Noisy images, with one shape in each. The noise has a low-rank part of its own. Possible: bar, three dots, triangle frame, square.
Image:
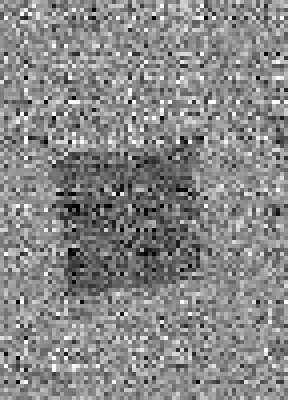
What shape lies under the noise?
square
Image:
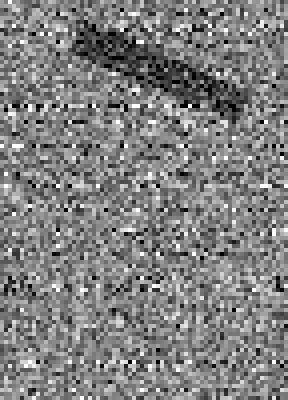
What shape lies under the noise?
bar
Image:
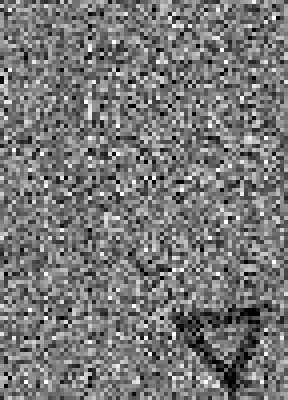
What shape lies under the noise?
triangle frame
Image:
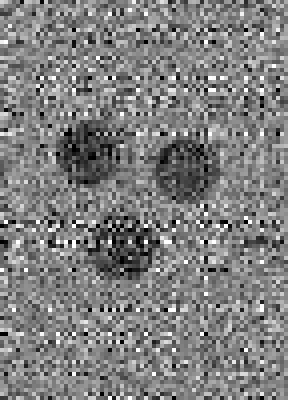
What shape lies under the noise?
three dots
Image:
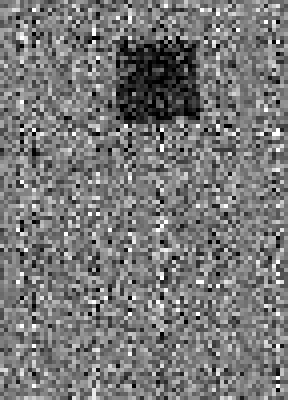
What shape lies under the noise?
square
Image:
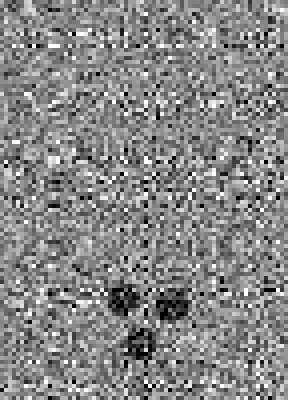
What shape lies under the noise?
three dots
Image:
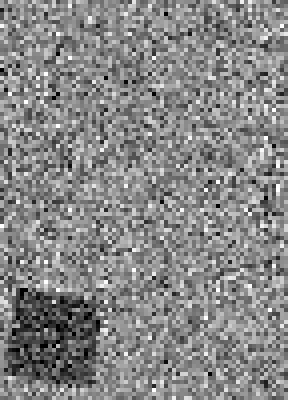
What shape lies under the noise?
square
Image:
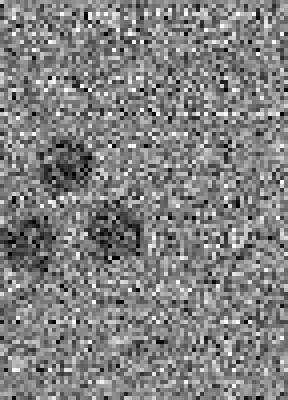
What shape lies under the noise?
three dots
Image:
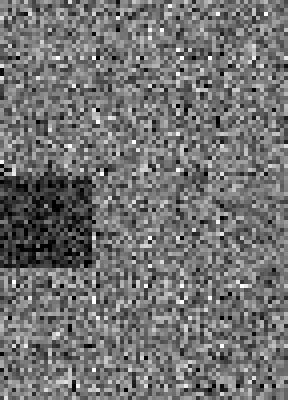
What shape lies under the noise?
square
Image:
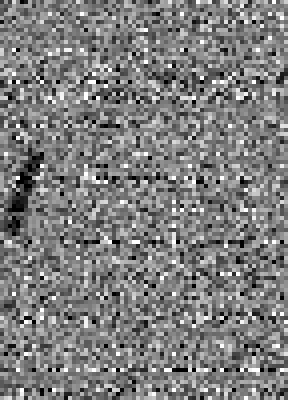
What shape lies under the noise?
bar
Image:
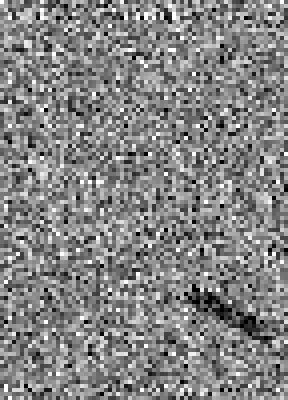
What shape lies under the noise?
bar
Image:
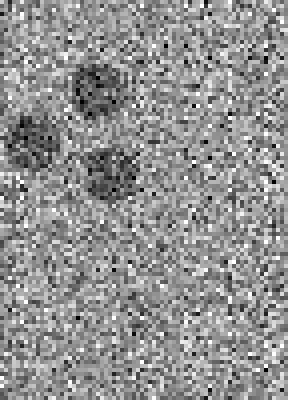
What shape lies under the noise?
three dots
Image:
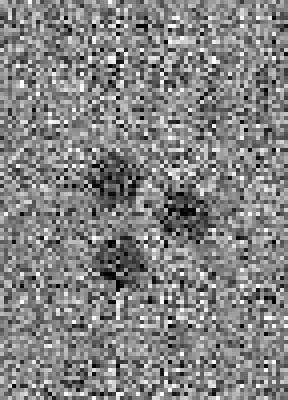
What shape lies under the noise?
three dots
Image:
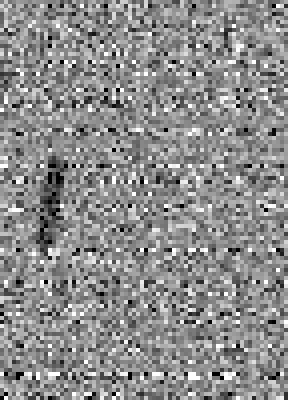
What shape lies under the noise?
bar
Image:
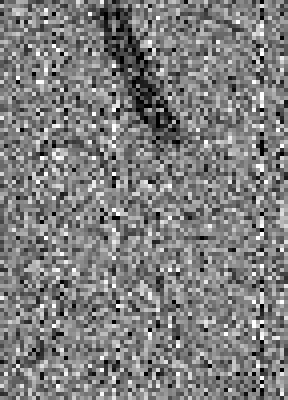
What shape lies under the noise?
bar
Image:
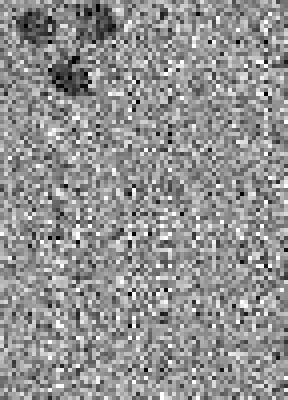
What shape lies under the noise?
three dots
